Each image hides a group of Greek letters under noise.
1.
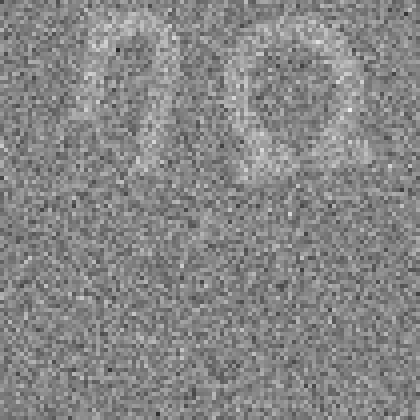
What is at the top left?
eta
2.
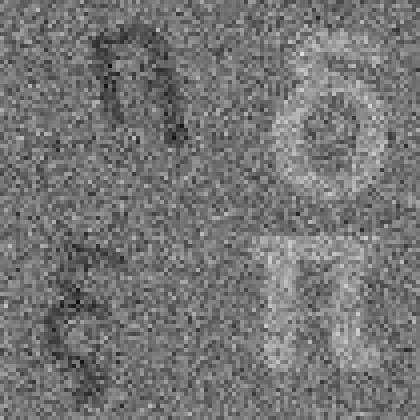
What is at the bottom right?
pi
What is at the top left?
eta
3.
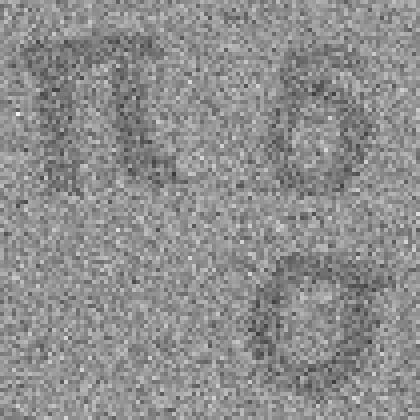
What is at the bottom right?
sigma
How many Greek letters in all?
3
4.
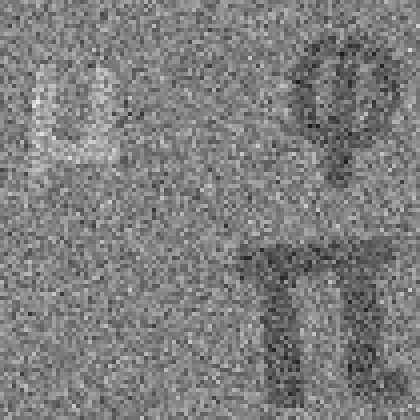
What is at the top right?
phi
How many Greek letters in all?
3
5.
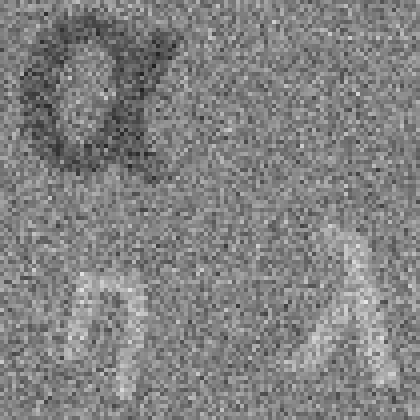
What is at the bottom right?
lambda
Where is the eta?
bottom left
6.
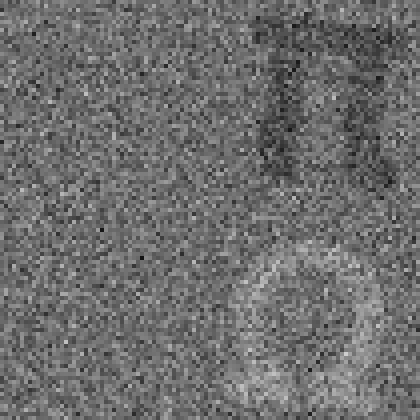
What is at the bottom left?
nothing
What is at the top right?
pi
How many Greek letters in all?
2
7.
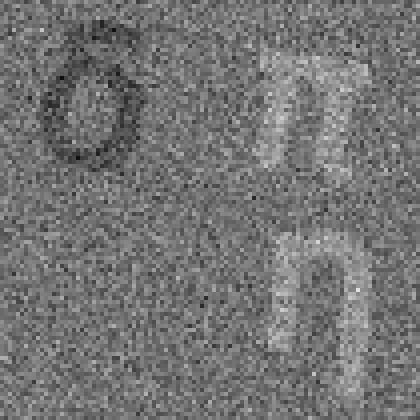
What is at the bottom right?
eta
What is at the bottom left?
nothing
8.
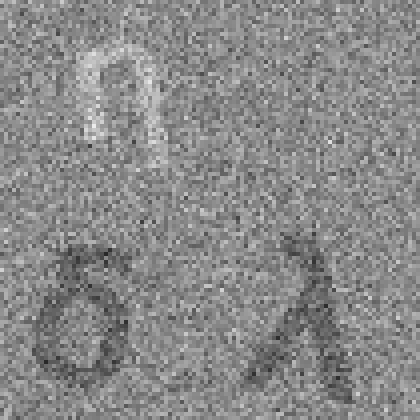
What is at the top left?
eta
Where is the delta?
bottom left
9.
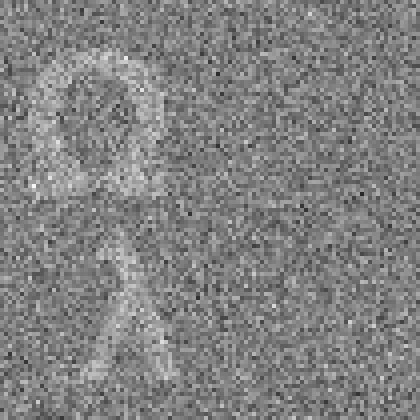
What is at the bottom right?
nothing
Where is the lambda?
bottom left
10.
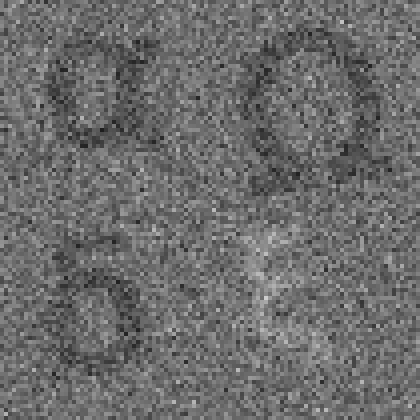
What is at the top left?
alpha
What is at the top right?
omega
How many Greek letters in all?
4
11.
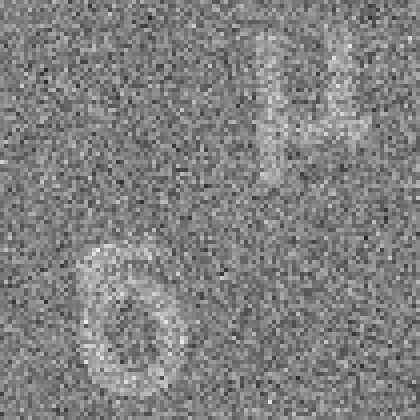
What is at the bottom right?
nothing
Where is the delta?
bottom left
